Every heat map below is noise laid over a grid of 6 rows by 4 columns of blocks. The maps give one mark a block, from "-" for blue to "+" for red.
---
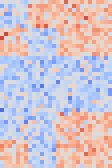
-+++
+-++
----
----
--++
+-++
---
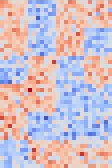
+-++
+-+-
-+-+
++--
+---
-+++
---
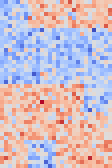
-+++
----
----
+++-
++++
+-++
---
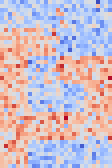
----
++--
+-++
+--+
++++
+---
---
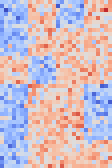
-+-+
-+++
+-++
-++-
-++-
-+++
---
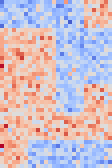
---+
++--
++--
++-+
++++
+---
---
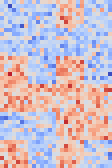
--+-
----
+-+-
++++
--++
+-+-
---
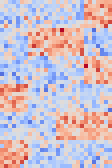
---+
-++-
---+
+---
--++
+---
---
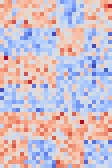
++-+
--+-
++--
----
++++
+-+-
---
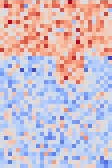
++++
++++
--+-
----
----
----
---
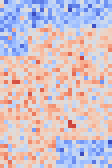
----
-+++
++++
++++
++++
++--
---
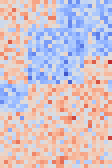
++--
+---
+--+
-+++
++++
++++
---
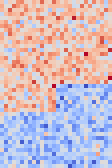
++++
++++
++++
++--
----
----
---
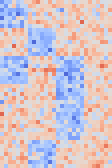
-+++
+-++
-+-+
++-+
++-+
+-++
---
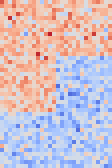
++++
++++
++--
++--
----
----
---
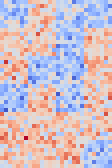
-+--
++-+
+--+
-+-+
++++
+++-
